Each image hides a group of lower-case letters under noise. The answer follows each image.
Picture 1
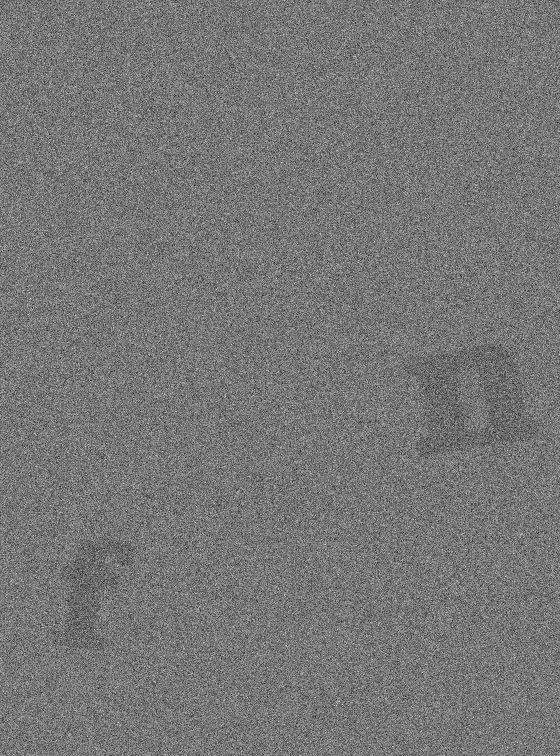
middle right: n; bottom left: f
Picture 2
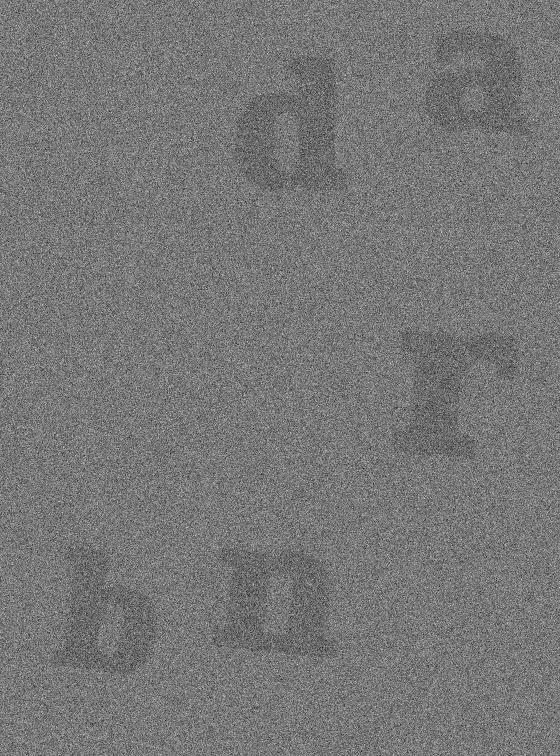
top middle: d; top right: a; middle right: r; bottom left: b; bottom middle: n
